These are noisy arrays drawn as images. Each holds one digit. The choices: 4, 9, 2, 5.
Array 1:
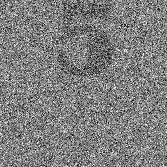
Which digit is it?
5
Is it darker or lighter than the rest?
darker
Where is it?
top middle
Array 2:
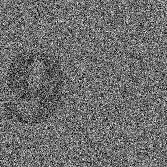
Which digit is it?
9
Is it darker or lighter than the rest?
darker
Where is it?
middle left
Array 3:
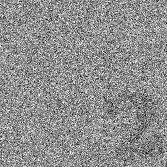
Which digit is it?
2
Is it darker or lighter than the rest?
darker
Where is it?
bottom right
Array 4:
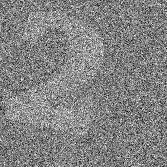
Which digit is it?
2
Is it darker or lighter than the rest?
lighter
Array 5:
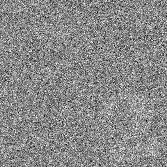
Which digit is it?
2
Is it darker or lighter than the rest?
lighter
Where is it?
bottom right
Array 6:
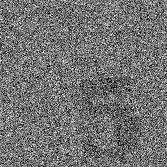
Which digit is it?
5
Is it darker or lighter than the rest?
darker
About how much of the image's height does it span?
half
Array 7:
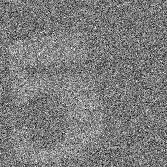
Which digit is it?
5
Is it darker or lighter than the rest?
lighter
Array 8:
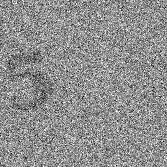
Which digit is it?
5
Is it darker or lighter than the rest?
darker
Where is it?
middle left
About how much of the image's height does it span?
a third
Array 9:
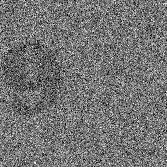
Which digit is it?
9
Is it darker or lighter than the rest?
darker
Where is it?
middle left
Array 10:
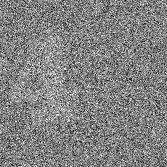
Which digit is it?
4
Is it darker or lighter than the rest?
lighter
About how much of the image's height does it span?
half
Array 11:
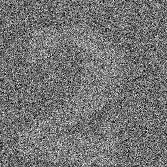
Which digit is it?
2
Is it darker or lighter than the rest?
lighter
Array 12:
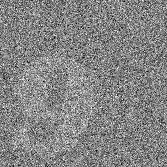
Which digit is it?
9
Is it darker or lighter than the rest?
lighter
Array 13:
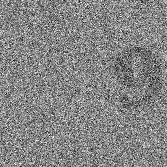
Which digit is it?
9
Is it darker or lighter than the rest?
darker
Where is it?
middle right
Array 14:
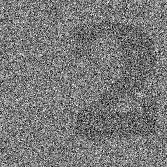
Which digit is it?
2
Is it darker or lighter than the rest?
darker
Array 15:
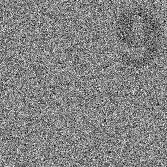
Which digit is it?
9
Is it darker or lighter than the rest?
darker
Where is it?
top right
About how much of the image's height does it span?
a third
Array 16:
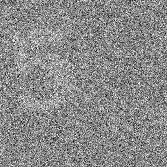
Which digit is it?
5
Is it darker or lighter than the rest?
lighter
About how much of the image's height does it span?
half
